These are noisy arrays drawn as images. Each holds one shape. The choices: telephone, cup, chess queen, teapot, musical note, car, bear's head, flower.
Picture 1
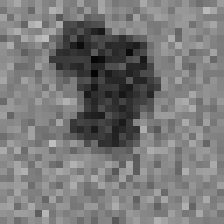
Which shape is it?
car
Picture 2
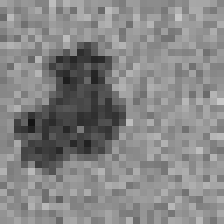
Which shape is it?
car
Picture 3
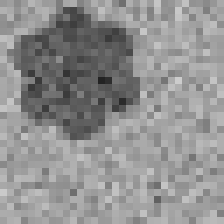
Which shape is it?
flower
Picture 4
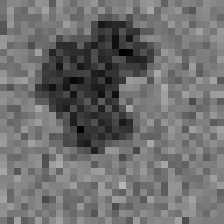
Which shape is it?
car
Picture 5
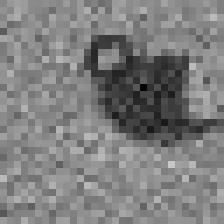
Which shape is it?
teapot
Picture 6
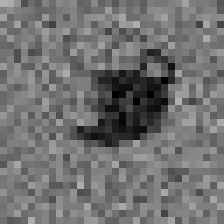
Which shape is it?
teapot
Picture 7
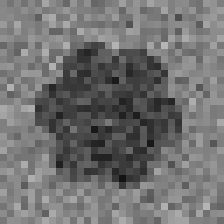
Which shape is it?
flower
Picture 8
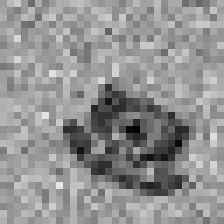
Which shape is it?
telephone
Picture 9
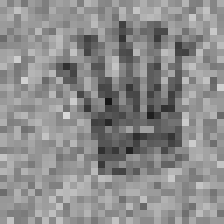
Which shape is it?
chess queen
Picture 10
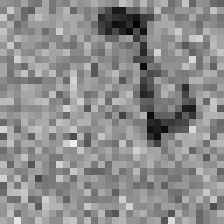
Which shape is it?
musical note
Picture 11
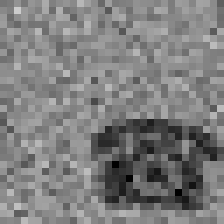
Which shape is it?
telephone
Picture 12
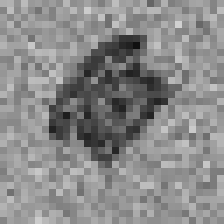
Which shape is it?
telephone
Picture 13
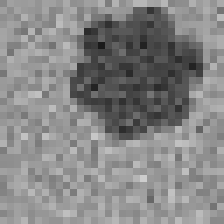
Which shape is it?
flower
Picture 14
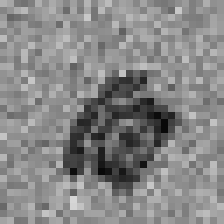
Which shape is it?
telephone
